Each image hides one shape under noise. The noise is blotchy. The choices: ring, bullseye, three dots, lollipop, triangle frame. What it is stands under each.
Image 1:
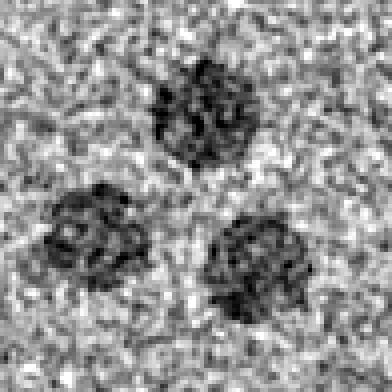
dark three dots
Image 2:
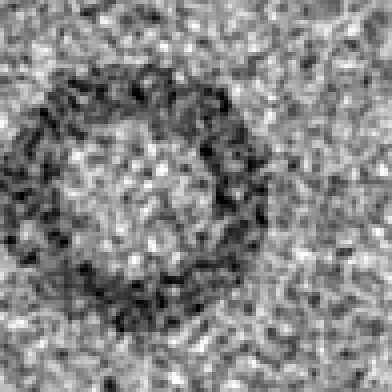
dark ring
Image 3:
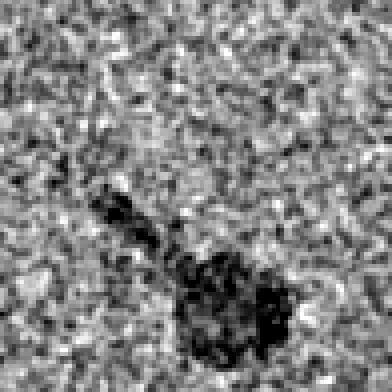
dark lollipop
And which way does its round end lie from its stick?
down and right
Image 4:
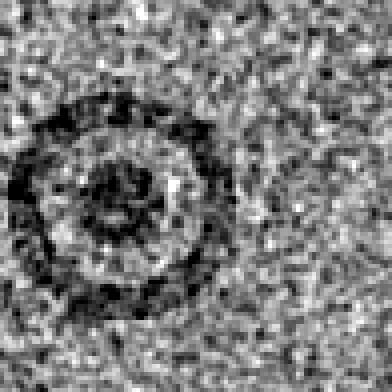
dark bullseye
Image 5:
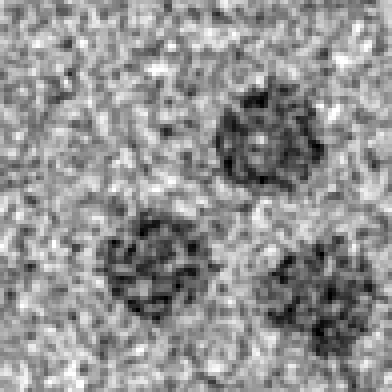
dark three dots
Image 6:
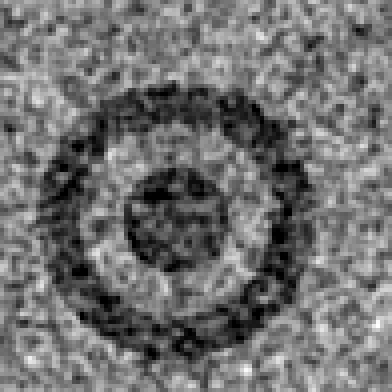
dark bullseye
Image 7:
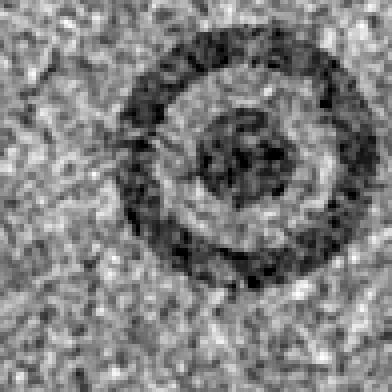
dark bullseye
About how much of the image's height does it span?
two thirds
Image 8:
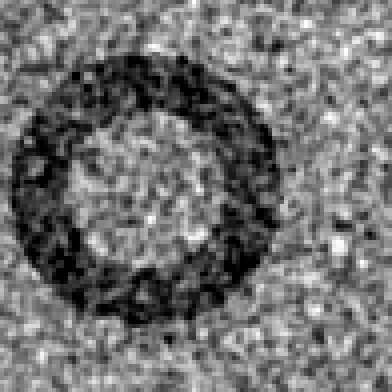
dark ring
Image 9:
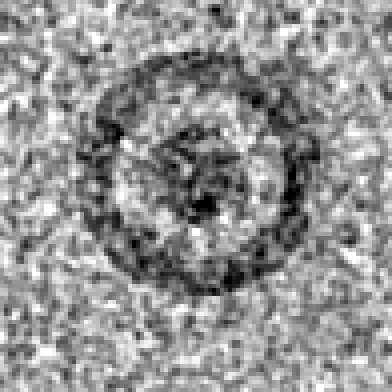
dark bullseye
